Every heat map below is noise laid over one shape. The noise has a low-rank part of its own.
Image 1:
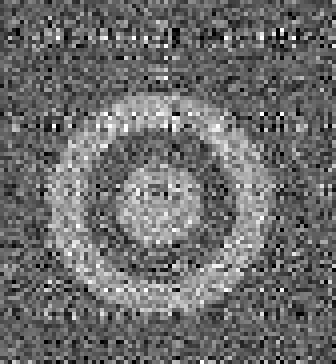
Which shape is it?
bullseye
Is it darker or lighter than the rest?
lighter
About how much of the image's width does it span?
two thirds
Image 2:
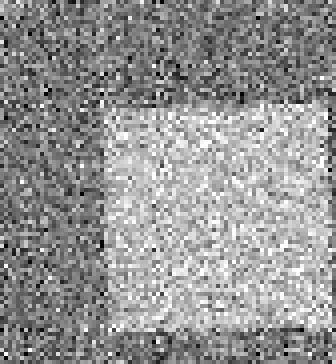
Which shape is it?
square
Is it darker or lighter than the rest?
lighter
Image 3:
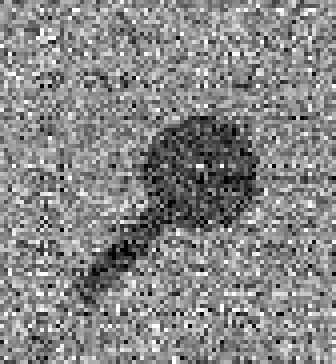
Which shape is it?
lollipop
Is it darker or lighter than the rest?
darker
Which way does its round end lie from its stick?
up and right
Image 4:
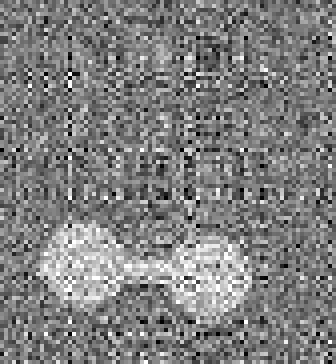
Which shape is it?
dumbbell
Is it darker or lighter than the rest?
lighter
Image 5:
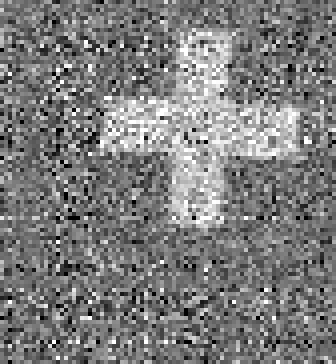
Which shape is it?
cross
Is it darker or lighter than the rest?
lighter
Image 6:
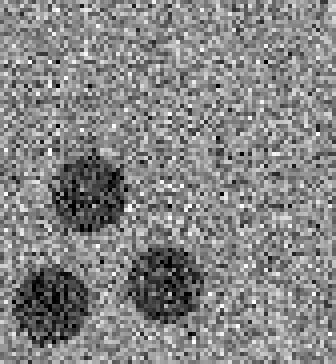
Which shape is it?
three dots
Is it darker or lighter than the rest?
darker
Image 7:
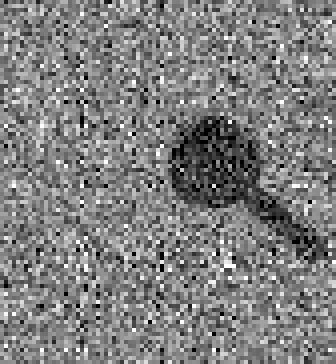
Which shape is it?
lollipop
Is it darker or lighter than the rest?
darker
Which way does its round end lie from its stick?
up and left
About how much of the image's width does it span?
half
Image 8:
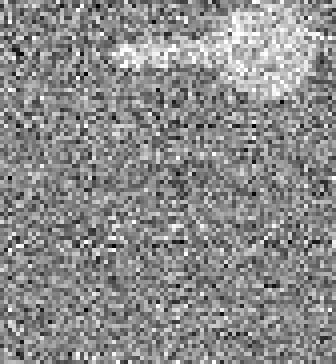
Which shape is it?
lollipop
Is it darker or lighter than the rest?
lighter
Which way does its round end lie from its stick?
right
